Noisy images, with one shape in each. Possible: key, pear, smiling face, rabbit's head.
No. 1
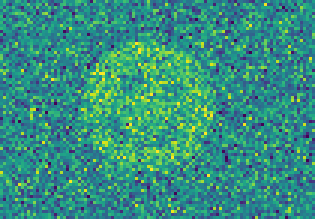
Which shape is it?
smiling face
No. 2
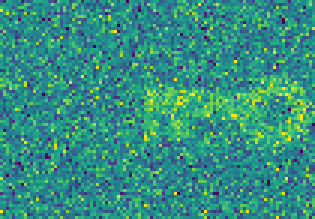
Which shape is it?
key
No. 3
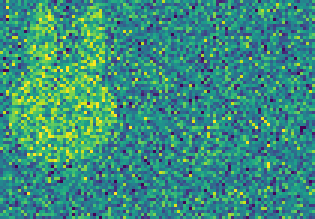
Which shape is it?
rabbit's head
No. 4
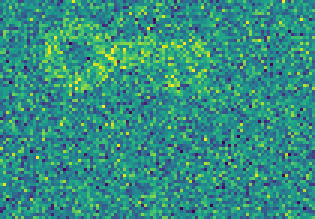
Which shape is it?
key
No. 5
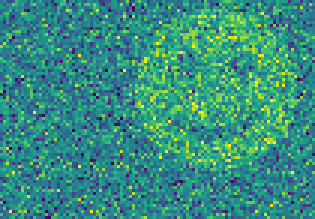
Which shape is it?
smiling face
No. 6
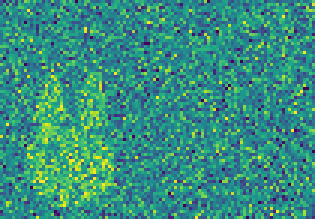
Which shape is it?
rabbit's head
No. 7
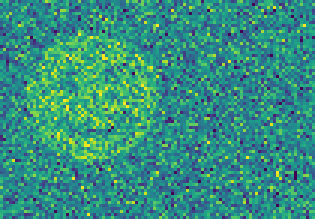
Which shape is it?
smiling face
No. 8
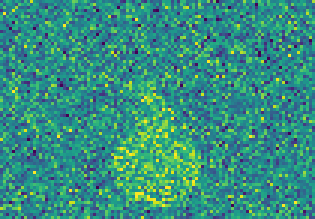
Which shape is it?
pear
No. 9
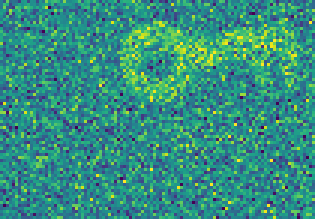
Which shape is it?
key
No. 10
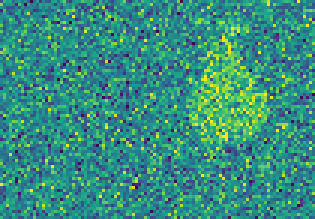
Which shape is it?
pear
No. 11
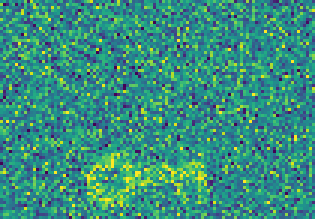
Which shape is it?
key
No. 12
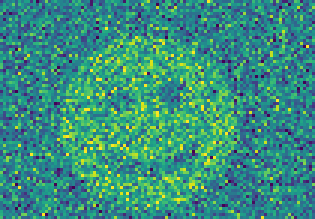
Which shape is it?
smiling face
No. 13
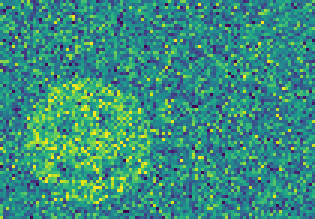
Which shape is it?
smiling face
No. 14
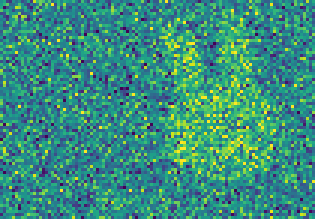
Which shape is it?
rabbit's head
